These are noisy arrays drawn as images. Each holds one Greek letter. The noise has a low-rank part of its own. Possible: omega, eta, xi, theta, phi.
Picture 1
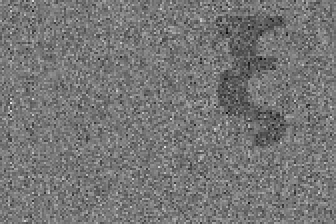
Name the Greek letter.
xi
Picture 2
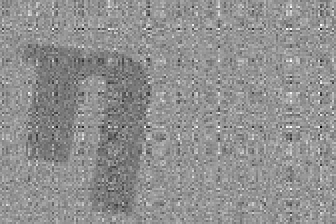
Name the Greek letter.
eta
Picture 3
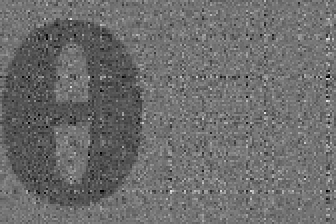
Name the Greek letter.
theta
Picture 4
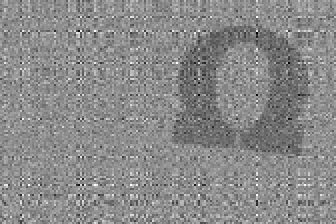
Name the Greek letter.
omega
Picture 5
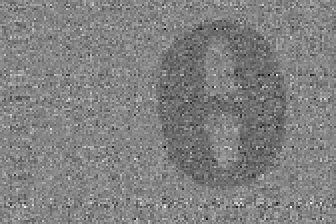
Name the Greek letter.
theta
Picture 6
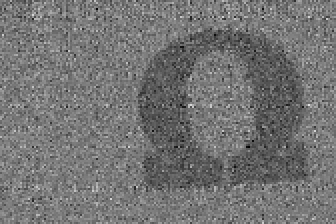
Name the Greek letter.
omega
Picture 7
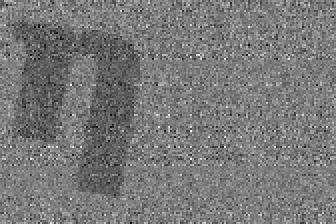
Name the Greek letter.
eta
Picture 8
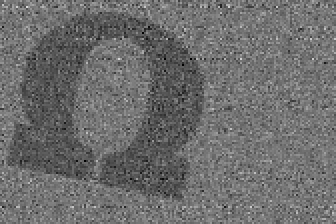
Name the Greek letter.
omega
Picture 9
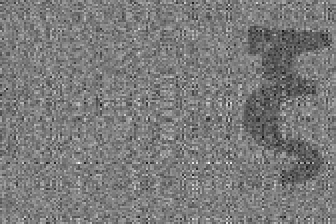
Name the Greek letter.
xi
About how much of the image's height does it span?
two thirds
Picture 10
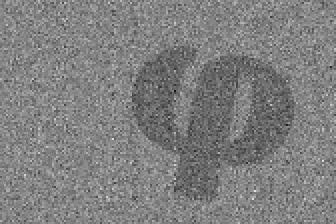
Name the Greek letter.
phi
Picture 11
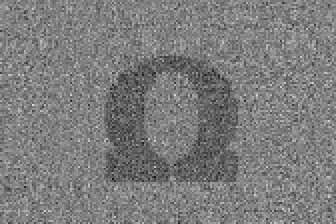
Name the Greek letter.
omega
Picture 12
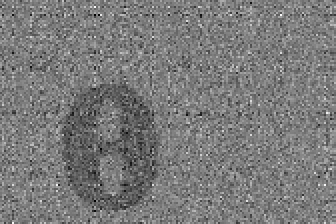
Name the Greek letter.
theta
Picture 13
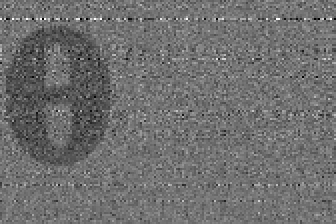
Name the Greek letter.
theta
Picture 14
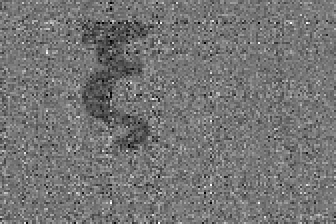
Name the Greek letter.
xi
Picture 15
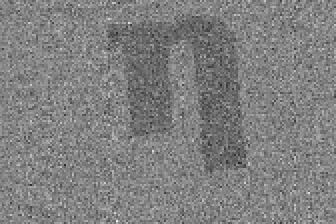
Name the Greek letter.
eta
